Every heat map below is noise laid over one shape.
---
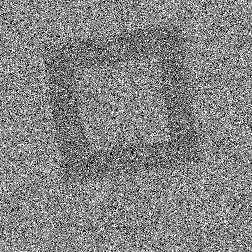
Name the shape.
square frame
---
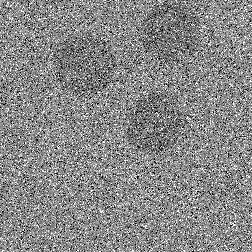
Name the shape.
three dots
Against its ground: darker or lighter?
darker
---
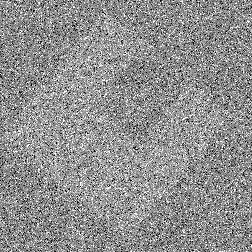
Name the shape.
square with a notch
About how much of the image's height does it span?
nearly all
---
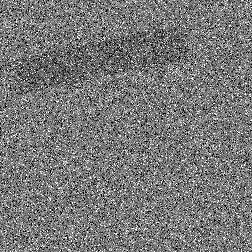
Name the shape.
bar
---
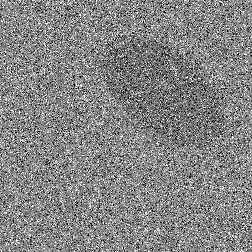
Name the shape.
ellipse
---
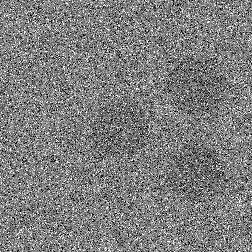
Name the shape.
three dots
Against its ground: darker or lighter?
darker
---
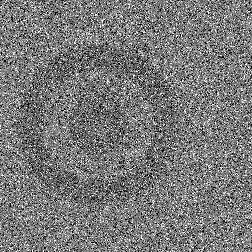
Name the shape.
bullseye
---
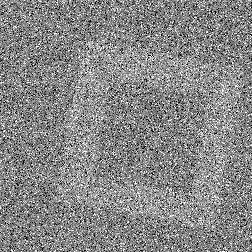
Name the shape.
square frame
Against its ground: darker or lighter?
lighter
